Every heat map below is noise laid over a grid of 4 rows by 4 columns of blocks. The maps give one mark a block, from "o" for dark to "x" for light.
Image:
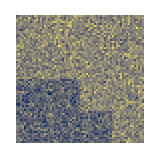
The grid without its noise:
x x x x
x x x x
o o x x
o o o x
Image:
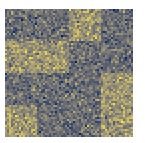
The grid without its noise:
o o x o
x x o o
o o o x
x o o x
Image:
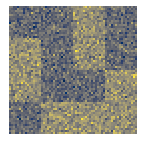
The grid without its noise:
o o x o
x o x o
x o o x
o x x x
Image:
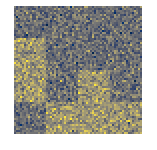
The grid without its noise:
o o o o
x o o o
x o x o
o x x x
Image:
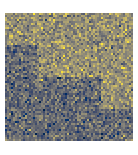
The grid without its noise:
x x x x
o x x x
o o o x
o o o o
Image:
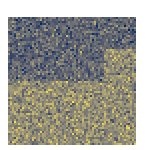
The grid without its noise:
o o o o
o o o x
x x x x
x x x x
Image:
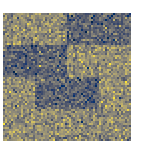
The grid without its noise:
x x o o
o o x x
x o o x
x x x x
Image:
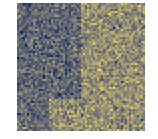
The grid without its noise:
o o x x
o o x x
o o x x
o x x x
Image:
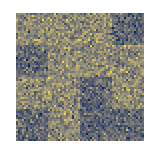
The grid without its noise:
x x x o
o x x x
x x o x
o x o o
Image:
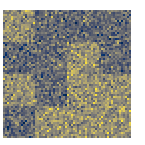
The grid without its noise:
x o o o
o o x o
x o x x
o x x x
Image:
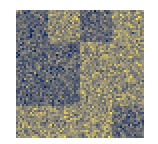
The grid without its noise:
o x o x
o o x x
o o x x
x x x o
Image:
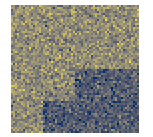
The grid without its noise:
x x x x
x x x x
x x o o
x o o o
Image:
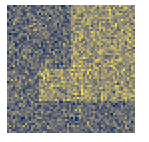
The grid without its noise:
o o x x
o o x x
o x x x
o o o o
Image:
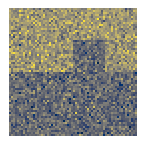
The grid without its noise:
x x x x
x x o x
o o o o
o o o o
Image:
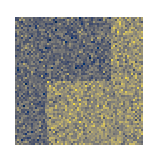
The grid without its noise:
o o o x
o o o x
o x x x
o x x x
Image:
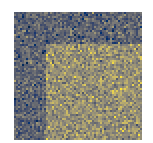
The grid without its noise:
o o o o
o x x x
o x x x
o x x x
